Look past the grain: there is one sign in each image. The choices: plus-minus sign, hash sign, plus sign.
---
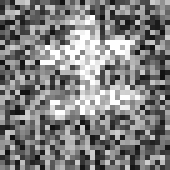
plus-minus sign
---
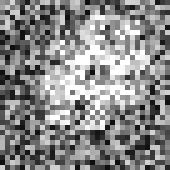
hash sign
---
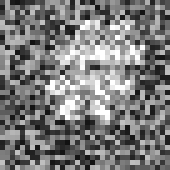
hash sign
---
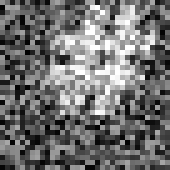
hash sign
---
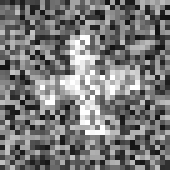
plus sign
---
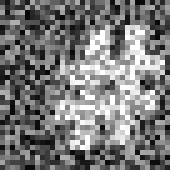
hash sign
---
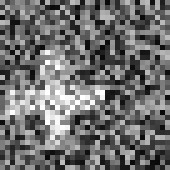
plus sign
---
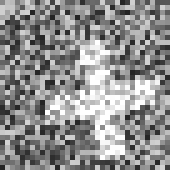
plus sign
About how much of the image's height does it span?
two thirds
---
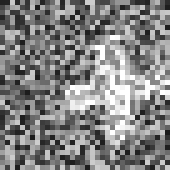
plus sign
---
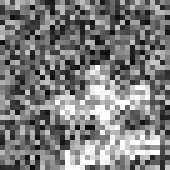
plus-minus sign
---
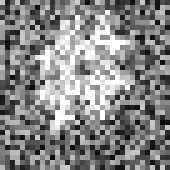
hash sign
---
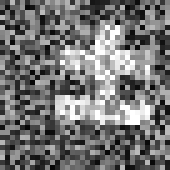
plus-minus sign
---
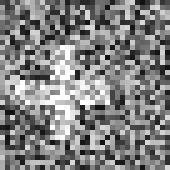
plus sign
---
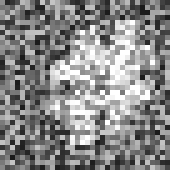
hash sign
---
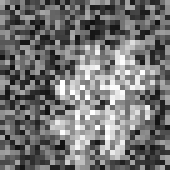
hash sign
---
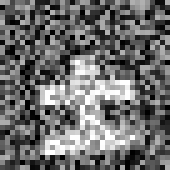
plus-minus sign
